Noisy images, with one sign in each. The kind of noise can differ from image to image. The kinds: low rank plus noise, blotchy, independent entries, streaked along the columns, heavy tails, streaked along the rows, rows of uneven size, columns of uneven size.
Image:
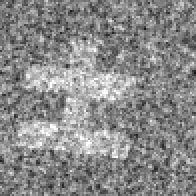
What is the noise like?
blotchy
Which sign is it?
plus-minus sign
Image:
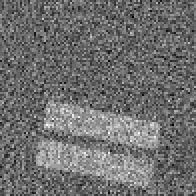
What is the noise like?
low rank plus noise
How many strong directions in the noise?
three or four
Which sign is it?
equals sign
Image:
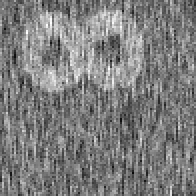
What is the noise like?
streaked along the columns
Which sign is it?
infinity sign
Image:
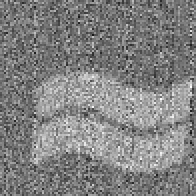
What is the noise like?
columns of uneven size
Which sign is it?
approximately sign
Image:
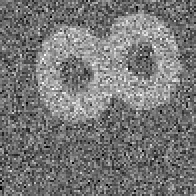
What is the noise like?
independent entries
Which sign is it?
infinity sign
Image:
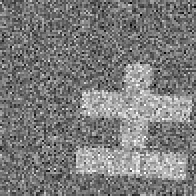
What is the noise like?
low rank plus noise
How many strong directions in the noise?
five to eight
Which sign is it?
plus-minus sign
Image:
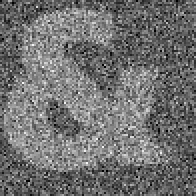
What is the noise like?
independent entries
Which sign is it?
ampersand
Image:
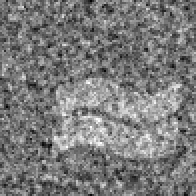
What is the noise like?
blotchy
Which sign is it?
approximately sign
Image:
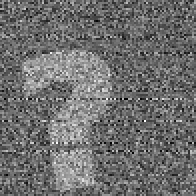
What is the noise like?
rows of uneven size
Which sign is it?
question mark
